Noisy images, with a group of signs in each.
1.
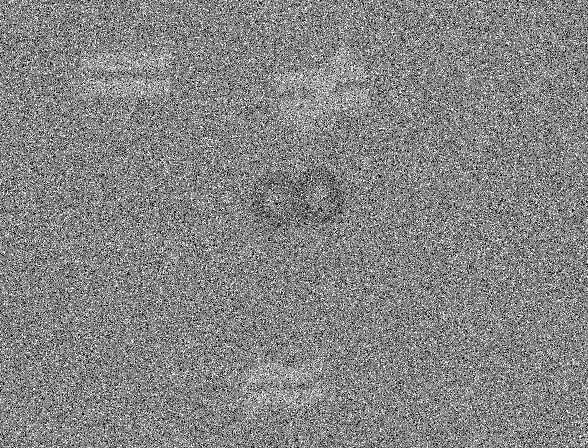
top left: light equals sign; top middle: light not-equal sign; centre: dark infinity sign; bottom middle: light approximately sign
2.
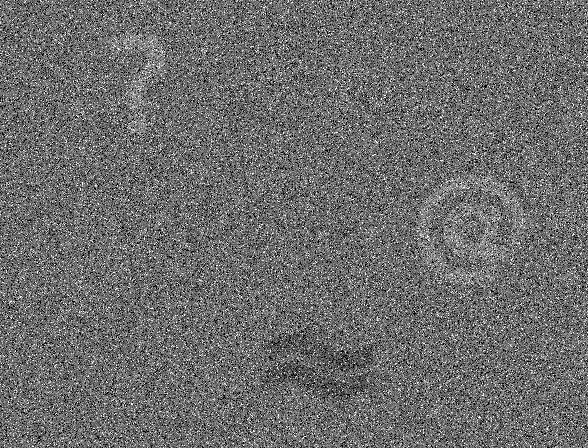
top left: light question mark; middle right: light at sign; bottom middle: dark approximately sign
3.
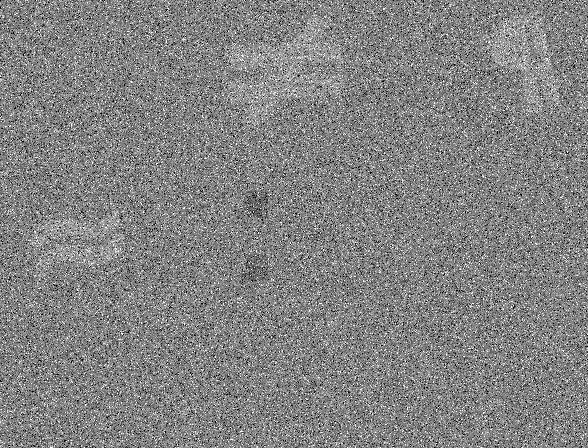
top middle: light not-equal sign; top right: light pilcrow; middle left: light approximately sign; centre: dark colon
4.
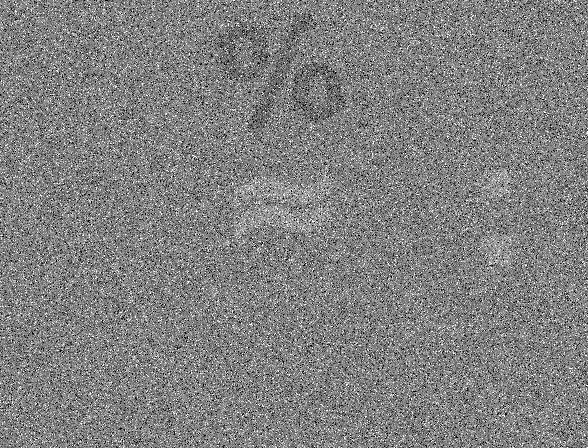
top middle: dark percent sign; centre: light approximately sign; middle right: light colon
